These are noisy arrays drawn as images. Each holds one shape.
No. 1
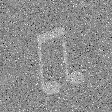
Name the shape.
pair of musical notes
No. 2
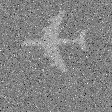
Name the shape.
airplane
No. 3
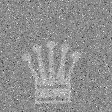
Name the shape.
chess queen
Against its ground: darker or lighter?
lighter
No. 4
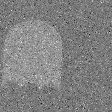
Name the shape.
ghost
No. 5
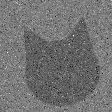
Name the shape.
cat's head
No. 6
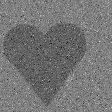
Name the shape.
heart
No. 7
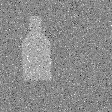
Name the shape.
bottle
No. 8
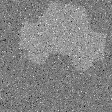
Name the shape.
car
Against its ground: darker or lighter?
lighter
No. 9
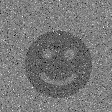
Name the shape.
smiling face
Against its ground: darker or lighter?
darker
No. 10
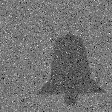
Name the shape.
bell
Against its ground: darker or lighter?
darker
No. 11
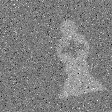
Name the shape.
chess bishop
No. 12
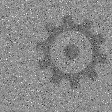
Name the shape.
gear
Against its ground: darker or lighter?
darker
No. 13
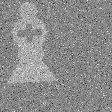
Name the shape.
chess bishop
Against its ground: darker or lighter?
lighter
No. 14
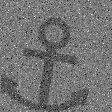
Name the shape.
anchor
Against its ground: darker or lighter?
darker
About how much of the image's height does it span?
nearly all
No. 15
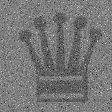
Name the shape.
chess queen
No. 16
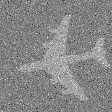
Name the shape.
airplane
